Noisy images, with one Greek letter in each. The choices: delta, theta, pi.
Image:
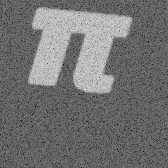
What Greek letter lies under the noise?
pi
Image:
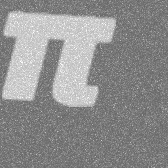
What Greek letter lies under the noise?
pi
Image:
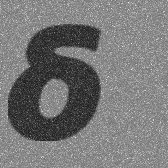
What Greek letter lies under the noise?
delta
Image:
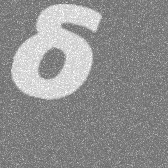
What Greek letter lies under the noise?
delta
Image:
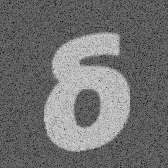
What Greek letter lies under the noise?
delta
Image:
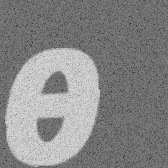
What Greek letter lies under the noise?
theta
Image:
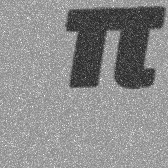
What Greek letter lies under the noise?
pi
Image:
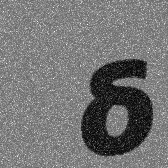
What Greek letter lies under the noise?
delta
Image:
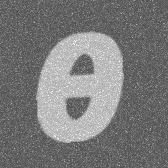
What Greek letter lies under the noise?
theta
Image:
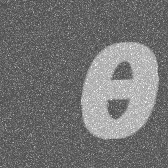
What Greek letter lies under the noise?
theta
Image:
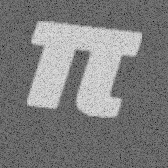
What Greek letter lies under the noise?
pi
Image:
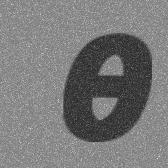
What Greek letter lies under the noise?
theta
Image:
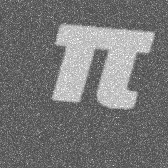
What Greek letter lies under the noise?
pi
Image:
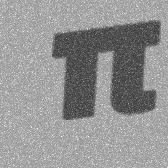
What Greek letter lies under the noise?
pi
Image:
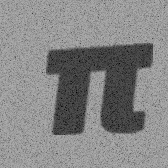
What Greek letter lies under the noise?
pi
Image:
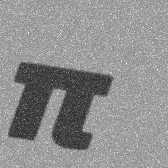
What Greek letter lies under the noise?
pi
